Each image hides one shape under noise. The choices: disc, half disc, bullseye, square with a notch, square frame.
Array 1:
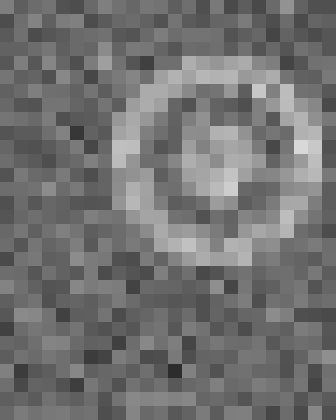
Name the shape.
bullseye
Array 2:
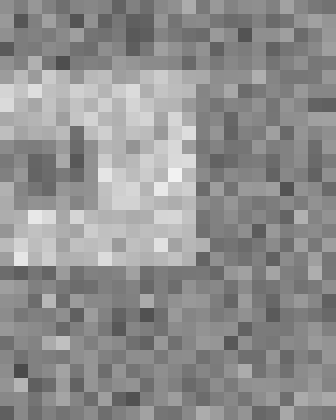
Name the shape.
square with a notch
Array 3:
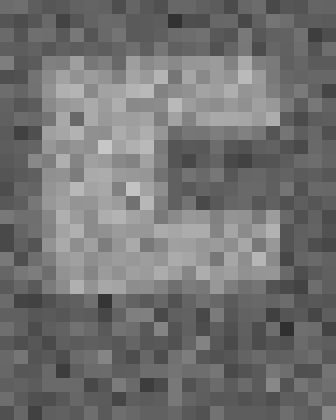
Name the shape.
square with a notch
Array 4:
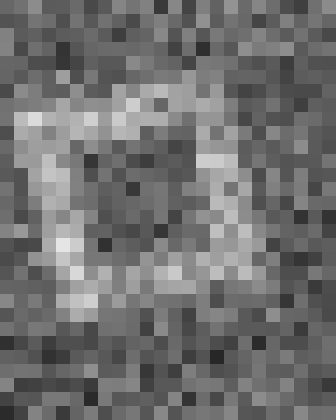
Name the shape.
square frame
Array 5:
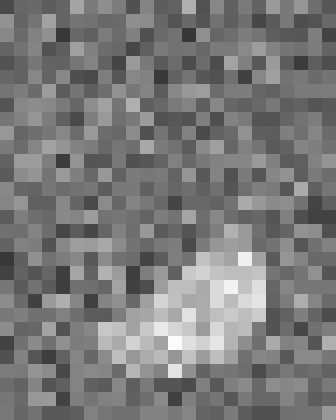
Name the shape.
half disc
